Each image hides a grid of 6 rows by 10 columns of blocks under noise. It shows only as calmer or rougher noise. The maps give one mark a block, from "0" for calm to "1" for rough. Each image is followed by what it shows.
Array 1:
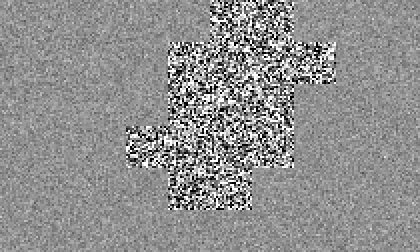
0 0 0 0 0 1 1 0 0 0
0 0 0 0 1 1 1 1 0 0
0 0 0 0 1 1 1 0 0 0
0 0 0 1 1 1 1 0 0 0
0 0 0 0 1 1 0 0 0 0
0 0 0 0 0 0 0 0 0 0
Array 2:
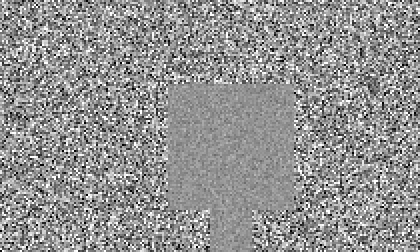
1 1 1 1 1 1 1 1 1 1
1 1 1 1 1 1 1 1 1 1
1 1 1 1 0 0 0 1 1 1
1 1 1 1 0 0 0 1 1 1
1 1 1 1 0 0 0 1 1 1
1 1 1 1 1 0 1 1 1 1
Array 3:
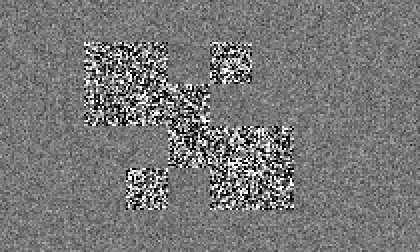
0 0 0 0 0 0 0 0 0 0
0 0 1 1 0 1 0 0 0 0
0 0 1 1 1 0 0 0 0 0
0 0 0 0 1 1 1 0 0 0
0 0 0 1 0 1 1 0 0 0
0 0 0 0 0 0 0 0 0 0
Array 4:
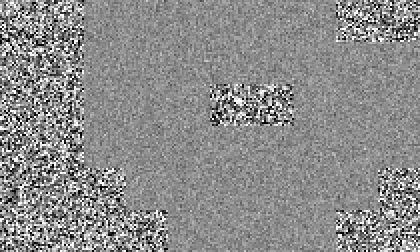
1 1 0 0 0 0 0 0 1 1
1 1 0 0 0 0 0 0 0 0
1 1 0 0 0 1 1 0 0 0
1 1 0 0 0 0 0 0 0 0
1 1 1 0 0 0 0 0 0 1
1 1 1 1 0 0 0 0 1 1
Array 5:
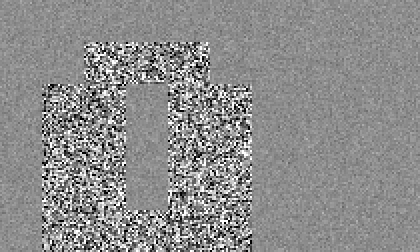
0 0 0 0 0 0 0 0 0 0
0 0 1 1 1 0 0 0 0 0
0 1 1 0 1 1 0 0 0 0
0 1 1 0 1 1 0 0 0 0
0 1 1 0 1 1 0 0 0 0
0 1 1 1 1 1 0 0 0 0
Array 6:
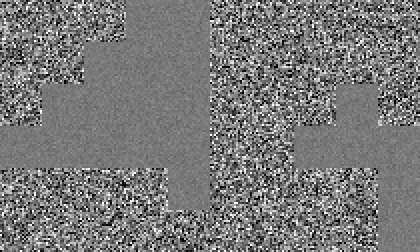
1 1 1 0 0 1 1 1 1 1
1 1 0 0 0 1 1 1 1 1
1 0 0 0 0 1 1 1 0 1
0 0 0 0 0 1 1 0 0 0
1 1 1 1 0 1 1 1 1 0
1 1 1 1 1 1 1 1 1 0
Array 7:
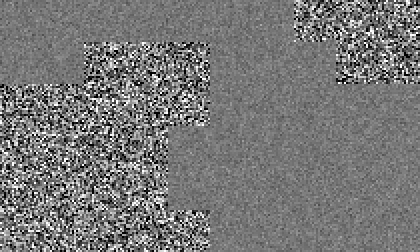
0 0 0 0 0 0 0 1 1 1
0 0 1 1 1 0 0 0 1 1
1 1 1 1 1 0 0 0 0 0
1 1 1 1 0 0 0 0 0 0
1 1 1 1 0 0 0 0 0 0
1 1 1 1 1 0 0 0 0 0
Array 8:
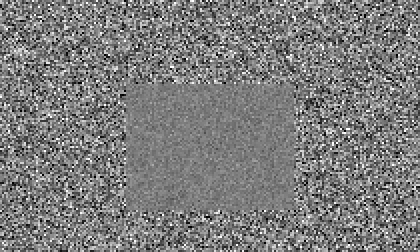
1 1 1 1 1 1 1 1 1 1
1 1 1 1 1 1 1 1 1 1
1 1 1 0 0 0 0 1 1 1
1 1 1 0 0 0 0 1 1 1
1 1 1 0 0 0 0 1 1 1
1 1 1 1 1 1 1 1 1 1
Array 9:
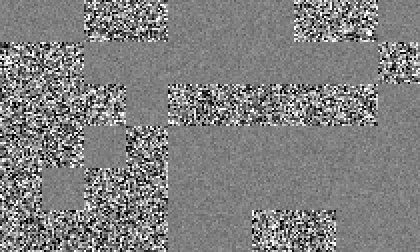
0 0 1 1 0 0 0 1 1 0
1 1 0 0 0 0 0 0 0 1
1 1 1 0 1 1 1 1 1 0
1 1 0 1 0 0 0 0 0 0
1 0 1 1 0 0 0 0 0 0
1 1 1 1 0 0 1 1 0 0
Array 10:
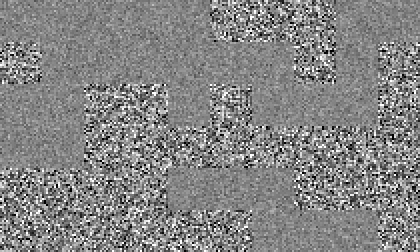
0 0 0 0 0 1 1 1 0 0
1 0 0 0 0 0 0 1 0 1
0 0 1 1 0 1 0 0 0 1
0 0 1 1 1 1 1 1 1 1
1 1 1 1 0 0 0 1 1 1
1 1 1 1 1 1 0 0 0 1
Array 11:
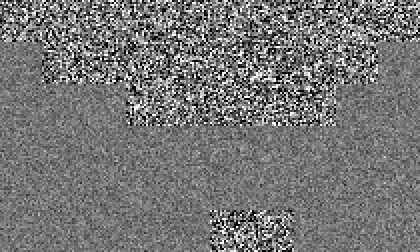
1 1 1 1 1 1 1 1 1 1
0 1 1 1 1 1 1 1 1 0
0 0 0 1 1 1 1 1 0 0
0 0 0 0 0 0 0 0 0 0
0 0 0 0 0 0 0 0 0 0
0 0 0 0 0 1 1 0 0 0
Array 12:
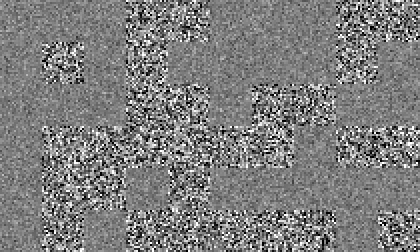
0 0 0 1 1 0 0 0 1 1
0 1 0 1 0 0 0 0 1 0
0 0 0 1 1 0 1 1 0 0
0 1 1 1 1 1 1 0 1 1
0 1 1 0 1 0 0 0 0 0
0 1 0 1 1 1 1 1 0 1
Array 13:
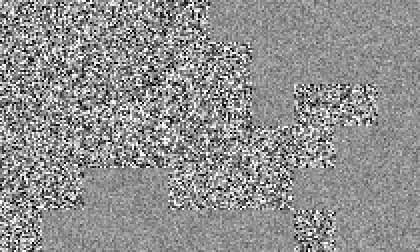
1 1 1 1 1 0 0 0 0 0
1 1 1 1 1 1 0 0 0 0
1 1 1 1 1 1 0 1 1 0
1 1 1 1 1 1 1 1 0 0
1 1 0 0 1 1 1 0 0 0
1 0 0 0 0 0 0 1 0 0
